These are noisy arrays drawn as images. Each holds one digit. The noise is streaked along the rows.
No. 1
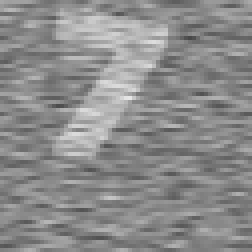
7
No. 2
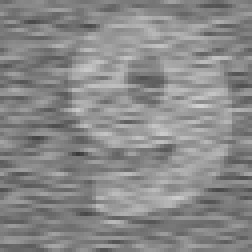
9
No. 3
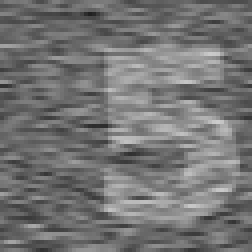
5
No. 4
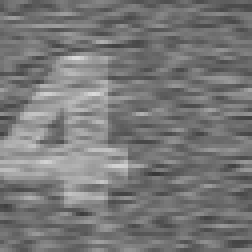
4
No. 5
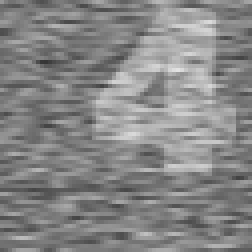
4
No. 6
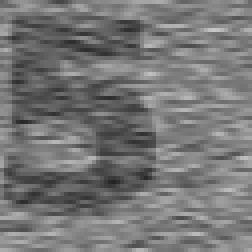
5
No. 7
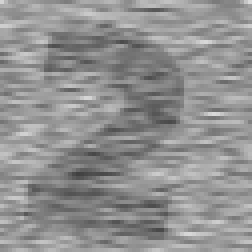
2
